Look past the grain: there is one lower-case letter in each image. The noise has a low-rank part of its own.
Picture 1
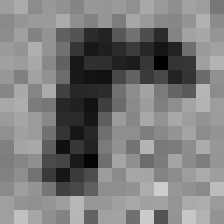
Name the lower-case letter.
r
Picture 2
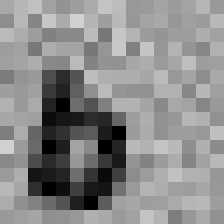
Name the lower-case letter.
b
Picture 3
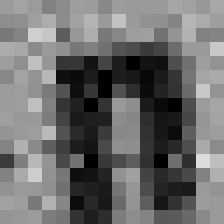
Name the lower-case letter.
n
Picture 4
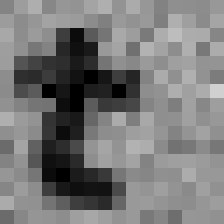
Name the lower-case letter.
t
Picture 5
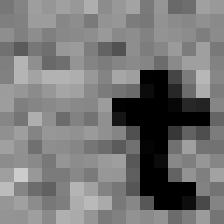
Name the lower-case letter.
t
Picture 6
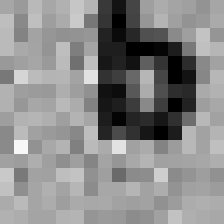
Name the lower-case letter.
b
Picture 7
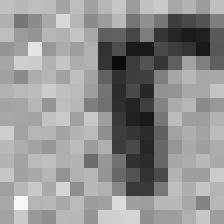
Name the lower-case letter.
r
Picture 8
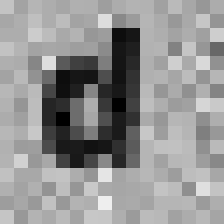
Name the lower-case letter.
d
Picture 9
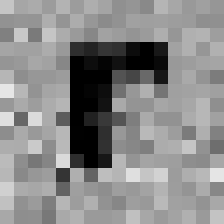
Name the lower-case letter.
r
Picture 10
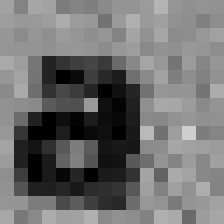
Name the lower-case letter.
a
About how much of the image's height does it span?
two thirds
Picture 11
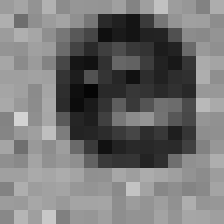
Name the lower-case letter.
e
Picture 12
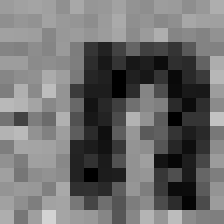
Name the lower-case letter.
n
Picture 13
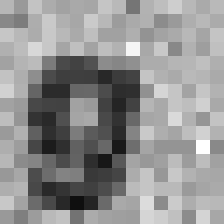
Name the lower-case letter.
g
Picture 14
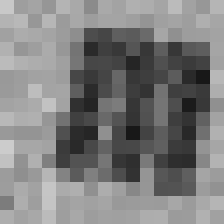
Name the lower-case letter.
m
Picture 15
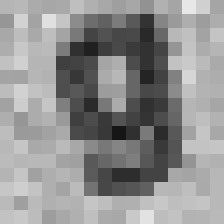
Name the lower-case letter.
g
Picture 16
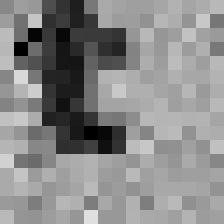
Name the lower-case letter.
t
